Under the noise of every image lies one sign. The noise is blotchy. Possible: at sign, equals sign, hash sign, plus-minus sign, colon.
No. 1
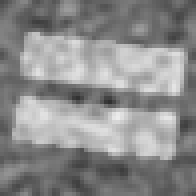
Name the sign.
equals sign
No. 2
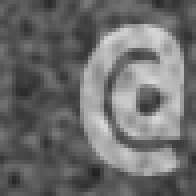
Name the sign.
at sign
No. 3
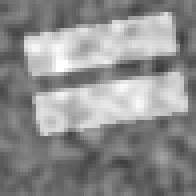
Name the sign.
equals sign
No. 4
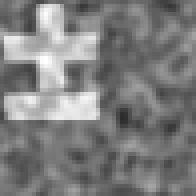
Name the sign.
plus-minus sign
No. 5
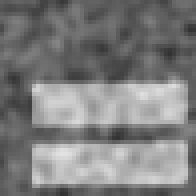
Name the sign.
equals sign
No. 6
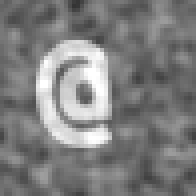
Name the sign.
at sign
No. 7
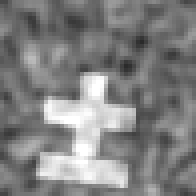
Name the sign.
plus-minus sign
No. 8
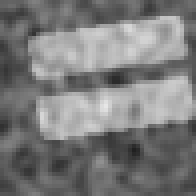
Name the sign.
equals sign
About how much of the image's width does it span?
nearly all
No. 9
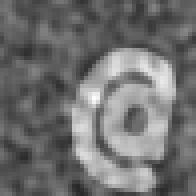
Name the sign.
at sign
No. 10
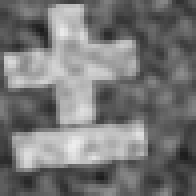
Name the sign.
plus-minus sign
